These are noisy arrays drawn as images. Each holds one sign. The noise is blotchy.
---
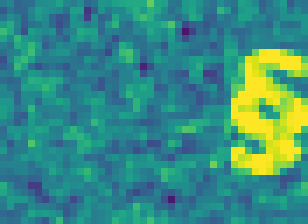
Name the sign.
section sign
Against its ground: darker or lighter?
lighter
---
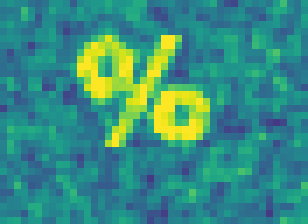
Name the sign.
percent sign
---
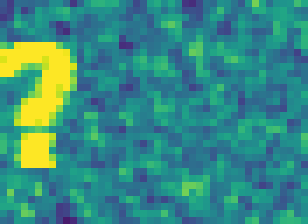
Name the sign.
question mark
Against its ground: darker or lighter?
lighter
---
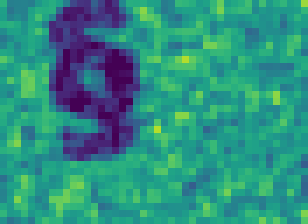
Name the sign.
section sign
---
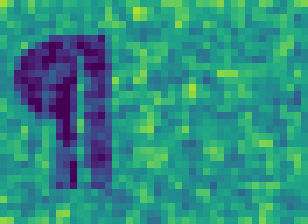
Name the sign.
pilcrow
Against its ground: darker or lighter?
darker
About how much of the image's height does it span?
two thirds
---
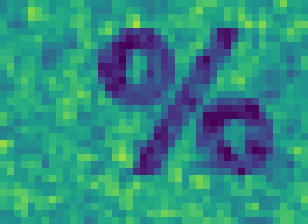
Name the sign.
percent sign
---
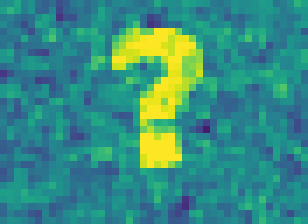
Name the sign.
question mark
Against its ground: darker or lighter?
lighter
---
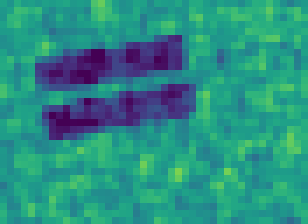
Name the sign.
equals sign
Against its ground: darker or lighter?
darker
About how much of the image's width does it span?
half
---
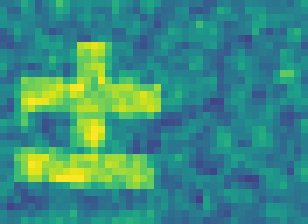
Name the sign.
plus-minus sign
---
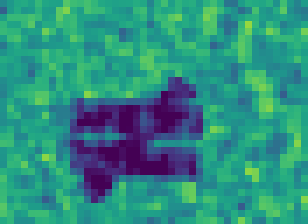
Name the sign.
not-equal sign
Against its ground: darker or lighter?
darker
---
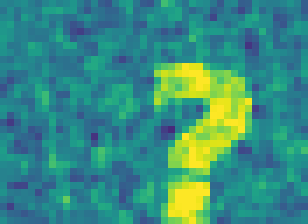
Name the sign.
question mark
